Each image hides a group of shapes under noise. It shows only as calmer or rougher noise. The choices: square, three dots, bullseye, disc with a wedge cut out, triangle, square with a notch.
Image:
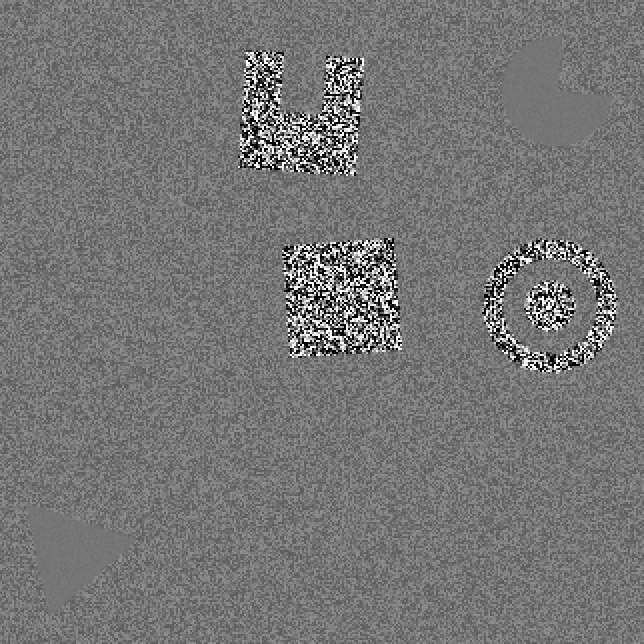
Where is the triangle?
bottom left
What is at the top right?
disc with a wedge cut out
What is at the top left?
nothing
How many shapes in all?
5
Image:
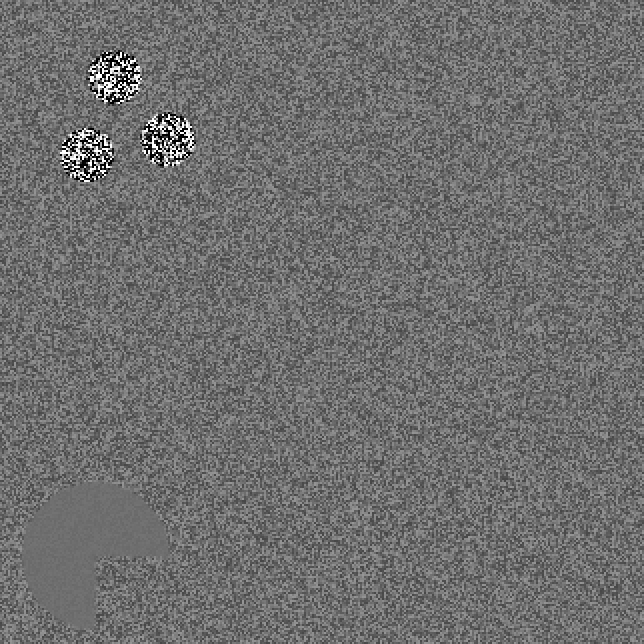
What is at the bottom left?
disc with a wedge cut out
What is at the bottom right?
nothing
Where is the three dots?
top left
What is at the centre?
nothing
